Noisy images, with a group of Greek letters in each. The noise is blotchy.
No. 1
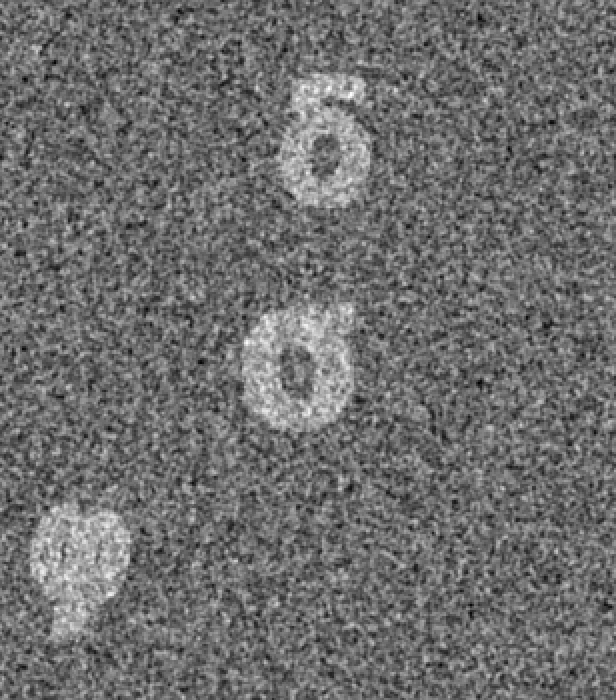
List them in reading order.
top middle: light delta; centre: light sigma; bottom left: light phi
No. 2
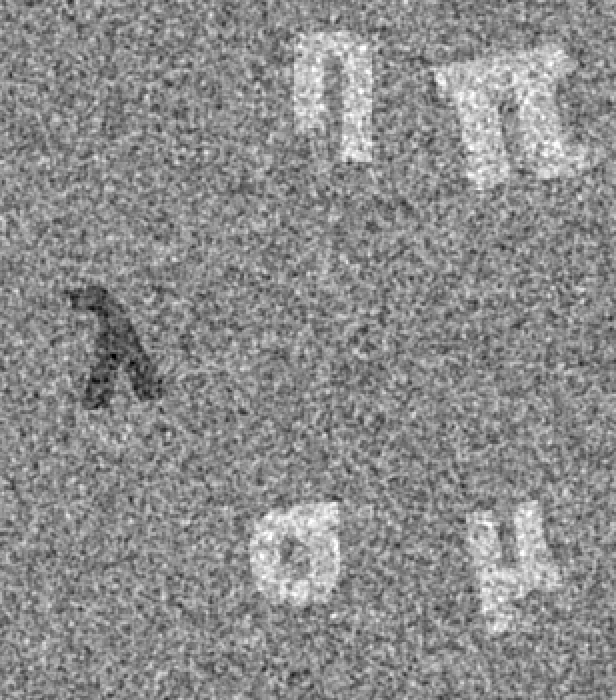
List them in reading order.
top middle: light eta; top right: light pi; middle left: dark lambda; bottom middle: light sigma; bottom right: light mu
